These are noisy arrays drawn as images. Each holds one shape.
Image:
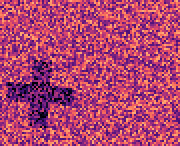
cross
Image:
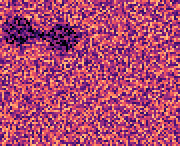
dumbbell
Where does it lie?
top left
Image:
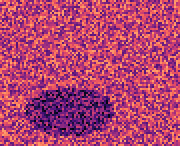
ellipse
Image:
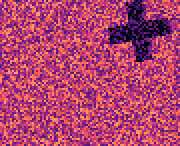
cross
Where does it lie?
top right
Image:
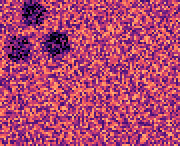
three dots
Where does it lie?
top left
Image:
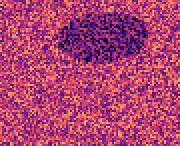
ellipse
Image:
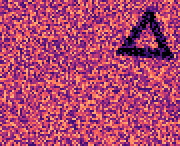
triangle frame
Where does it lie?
top right
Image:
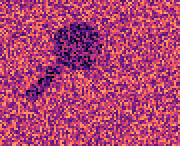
lollipop
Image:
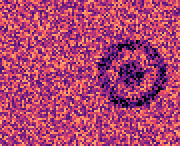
bullseye
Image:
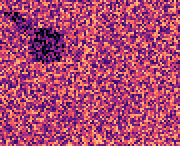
lollipop
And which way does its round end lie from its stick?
down and right
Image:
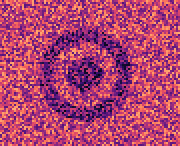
bullseye
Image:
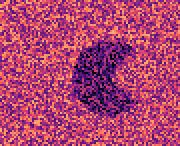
disc with a wedge cut out
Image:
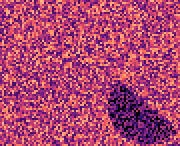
half disc
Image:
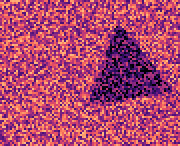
triangle
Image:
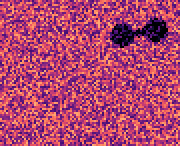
dumbbell
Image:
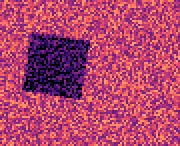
square
